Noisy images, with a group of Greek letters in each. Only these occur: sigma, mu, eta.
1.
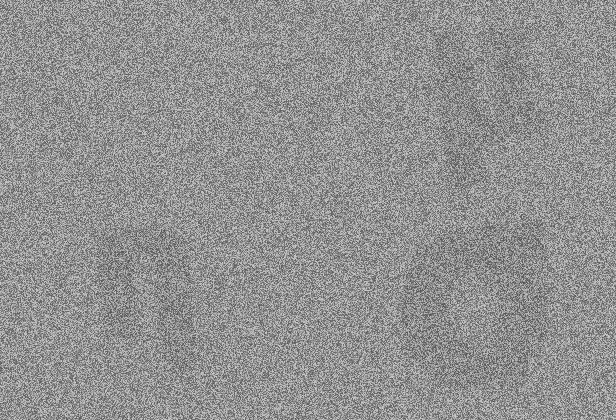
top right: mu; bottom left: eta; bottom right: sigma
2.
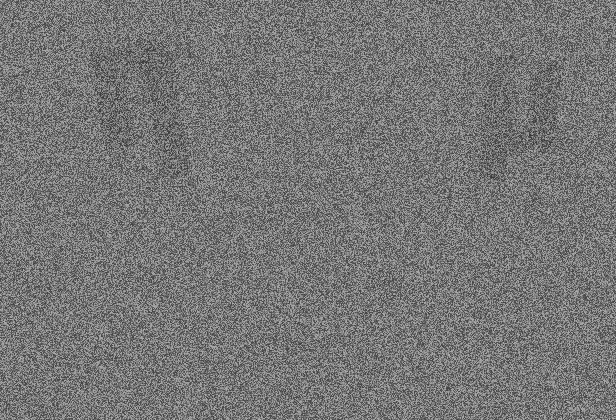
top left: eta; top right: mu
